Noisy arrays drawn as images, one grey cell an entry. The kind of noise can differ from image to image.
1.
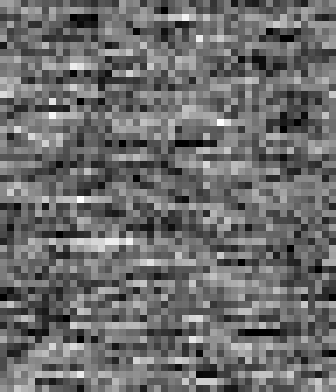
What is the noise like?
streaked along the rows
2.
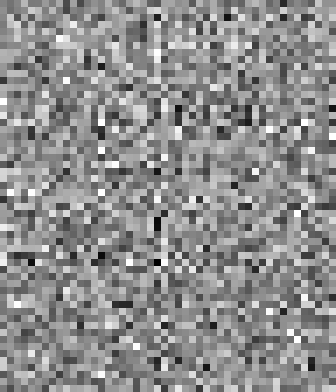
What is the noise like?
low rank plus noise
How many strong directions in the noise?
two
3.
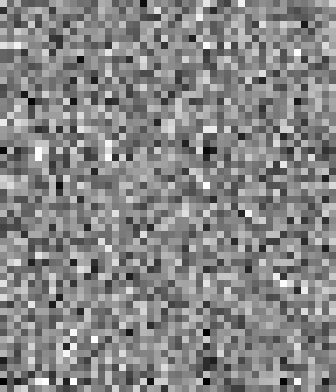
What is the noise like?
low rank plus noise
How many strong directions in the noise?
one
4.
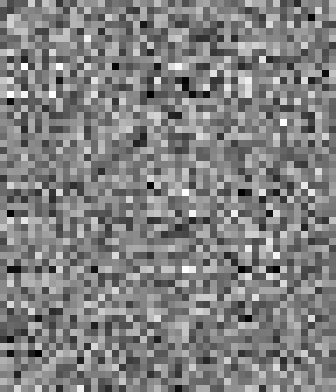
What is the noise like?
low rank plus noise
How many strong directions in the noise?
two
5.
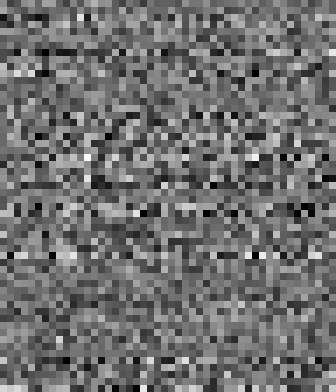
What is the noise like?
rows of uneven size
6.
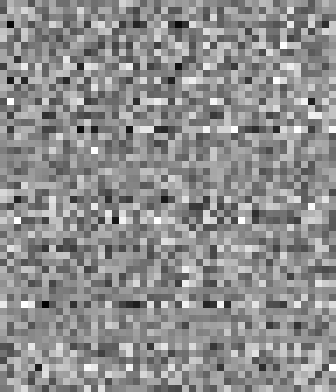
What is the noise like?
rows of uneven size
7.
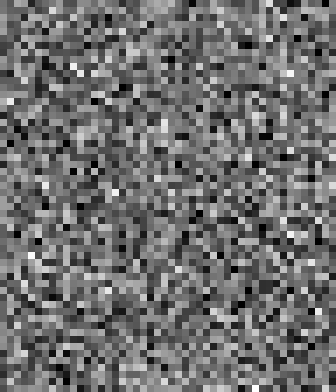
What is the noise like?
independent entries
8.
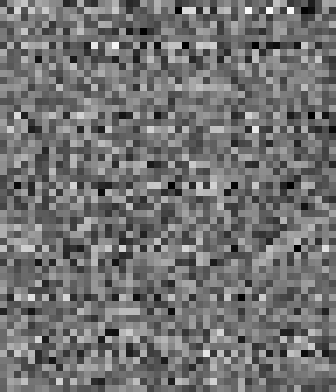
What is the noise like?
rows of uneven size
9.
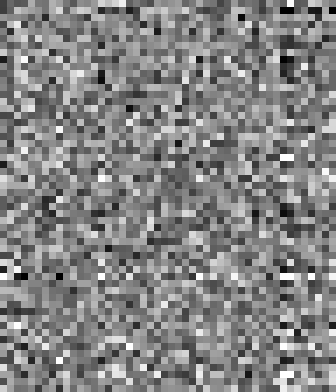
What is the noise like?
low rank plus noise
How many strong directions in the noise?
one
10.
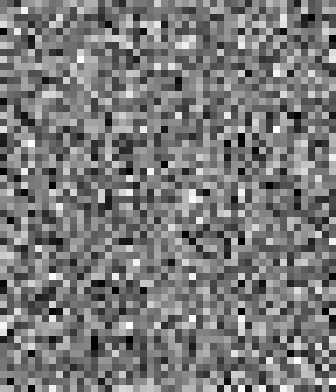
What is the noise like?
low rank plus noise
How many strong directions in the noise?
one
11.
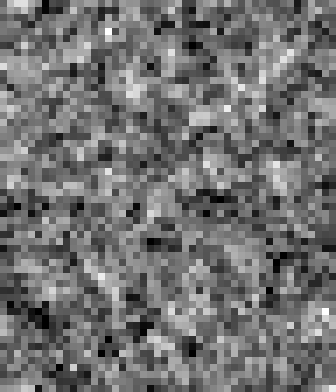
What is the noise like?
blotchy
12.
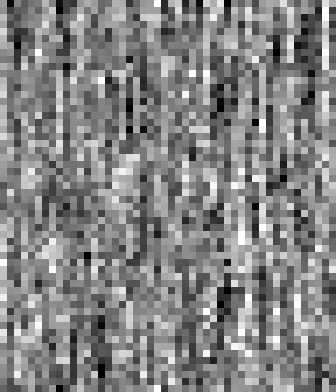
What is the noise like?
streaked along the columns
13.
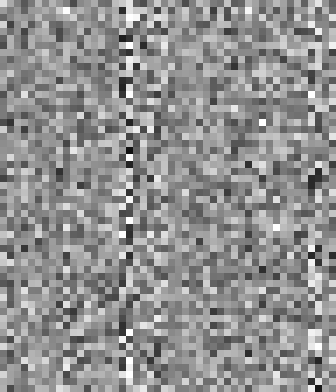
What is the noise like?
columns of uneven size
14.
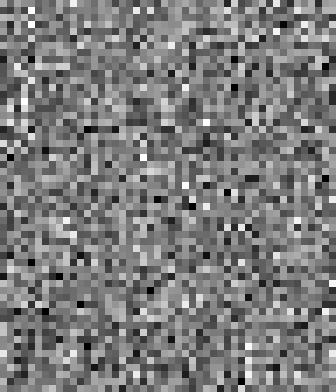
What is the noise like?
low rank plus noise
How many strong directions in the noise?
five to eight
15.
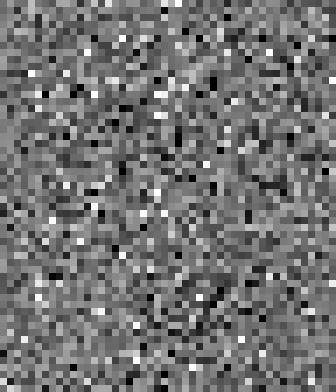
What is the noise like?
heavy tails
